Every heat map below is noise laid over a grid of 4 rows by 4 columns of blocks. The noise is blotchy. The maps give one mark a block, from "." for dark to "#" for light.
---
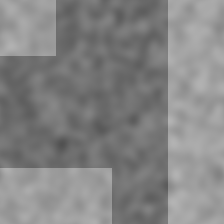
#..#
...#
...#
##.#
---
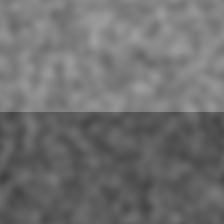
####
####
....
....
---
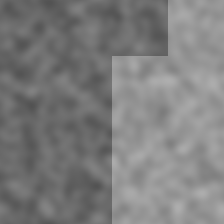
...#
..##
..##
..##
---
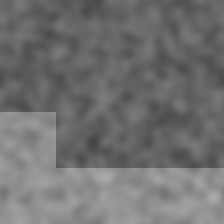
....
....
#...
####
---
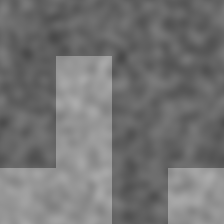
....
.#..
.#..
##.#
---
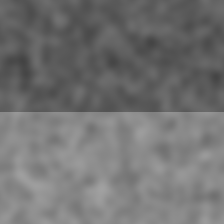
....
....
####
####
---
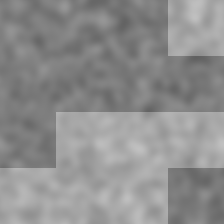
...#
....
.###
###.
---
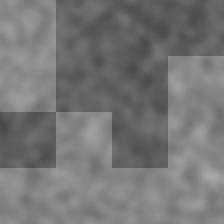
#...
#..#
.#.#
####
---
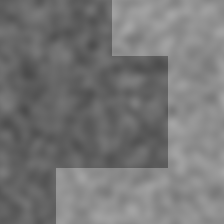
..##
...#
...#
.###
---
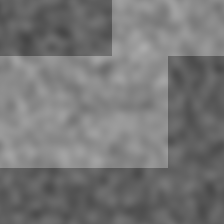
..##
###.
###.
....
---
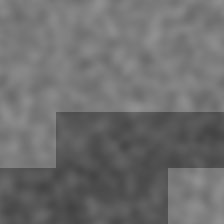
####
####
#...
...#
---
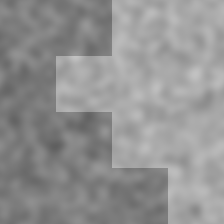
..##
.###
..##
...#
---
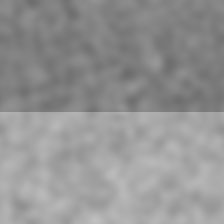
....
....
####
####
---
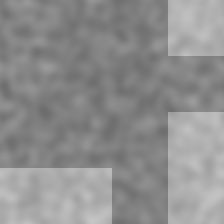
...#
....
...#
##.#
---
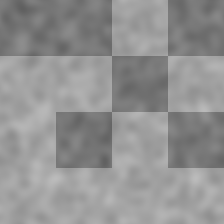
..#.
##.#
#.#.
####
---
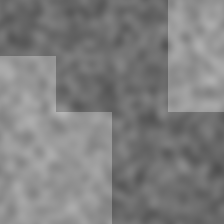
...#
#..#
##..
##..
